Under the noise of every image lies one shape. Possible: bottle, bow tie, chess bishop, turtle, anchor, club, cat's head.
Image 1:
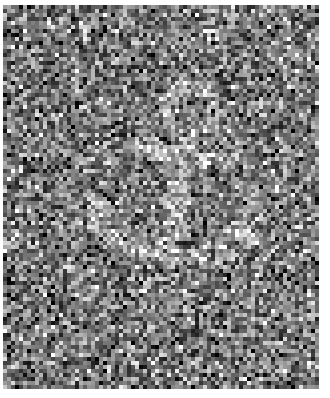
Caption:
light anchor
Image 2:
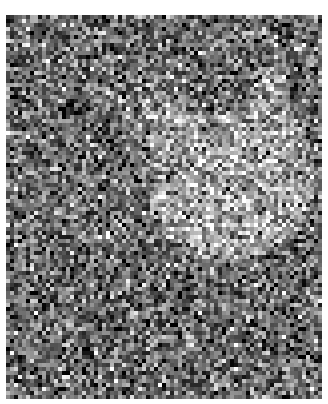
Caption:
light cat's head
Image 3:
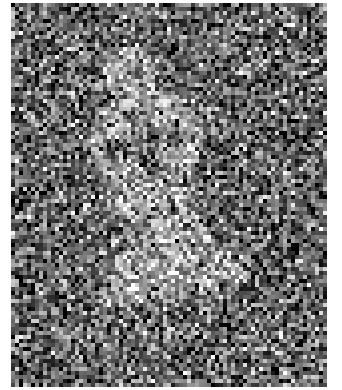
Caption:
light chess bishop
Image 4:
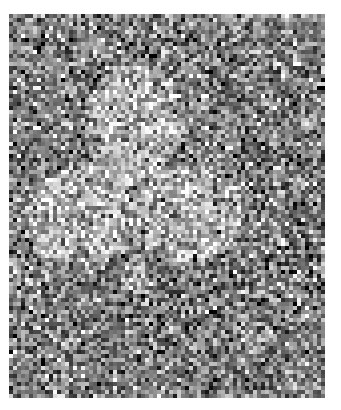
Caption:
light club
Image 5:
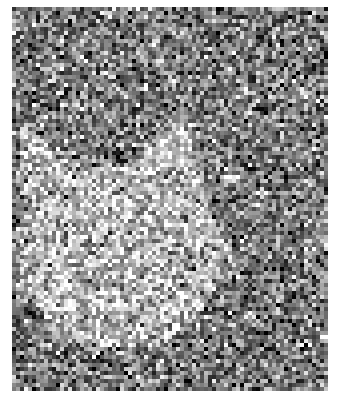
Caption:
light cat's head
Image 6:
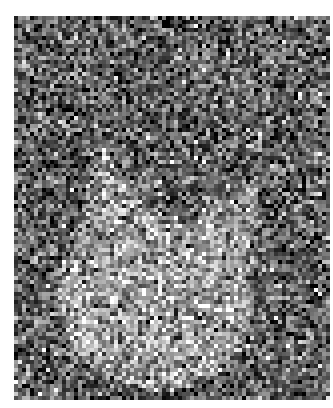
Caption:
light cat's head
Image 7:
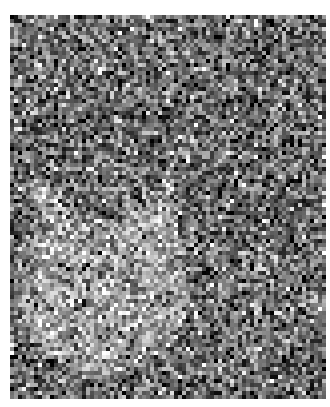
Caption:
light cat's head
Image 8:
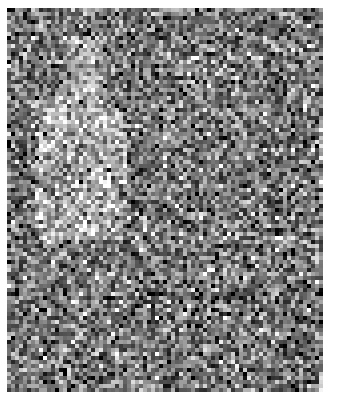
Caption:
light bottle
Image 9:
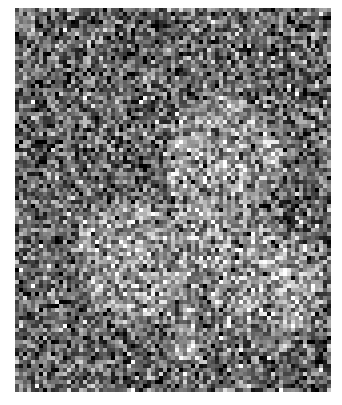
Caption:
light club
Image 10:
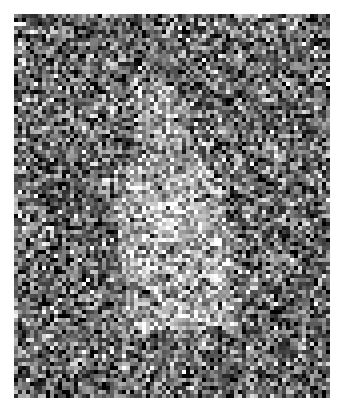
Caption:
light bottle
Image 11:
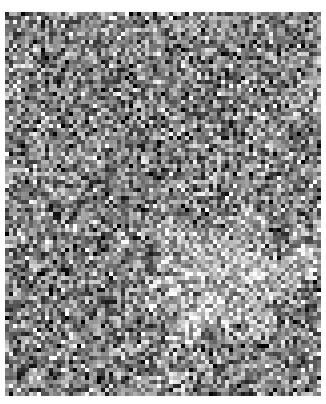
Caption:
light turtle
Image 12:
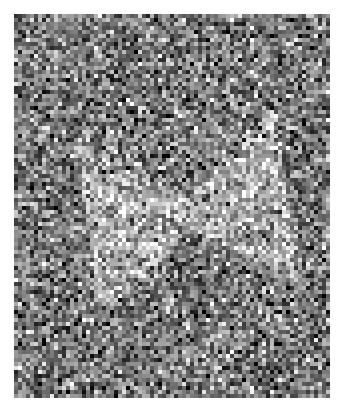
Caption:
light bow tie
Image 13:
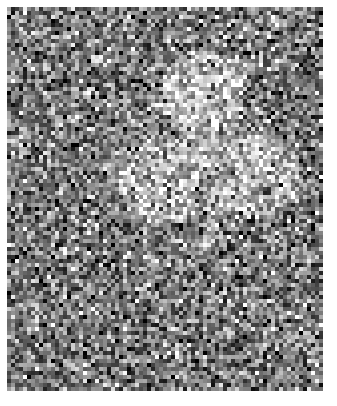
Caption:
light club
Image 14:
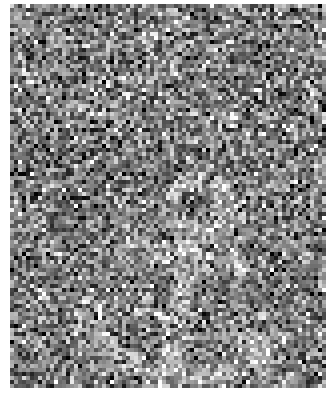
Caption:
light anchor
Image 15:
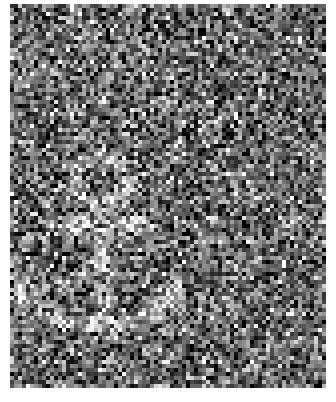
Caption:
light anchor
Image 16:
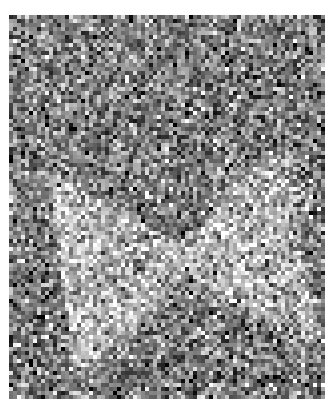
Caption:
light bow tie
